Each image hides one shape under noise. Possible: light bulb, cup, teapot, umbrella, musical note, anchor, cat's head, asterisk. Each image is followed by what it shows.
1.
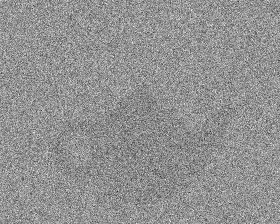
teapot
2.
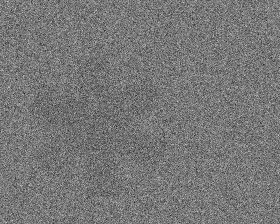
asterisk
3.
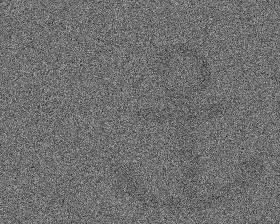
anchor
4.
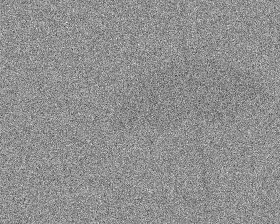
umbrella
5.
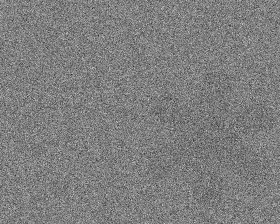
asterisk
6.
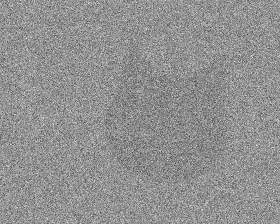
cat's head
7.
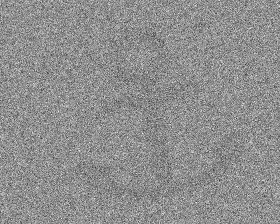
anchor
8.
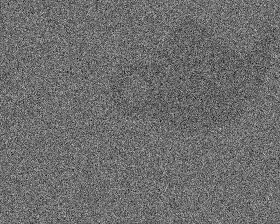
teapot
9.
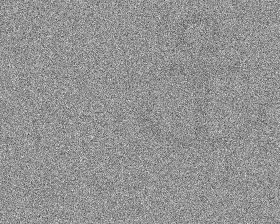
anchor
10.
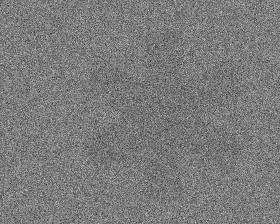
asterisk
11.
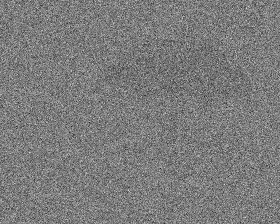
umbrella
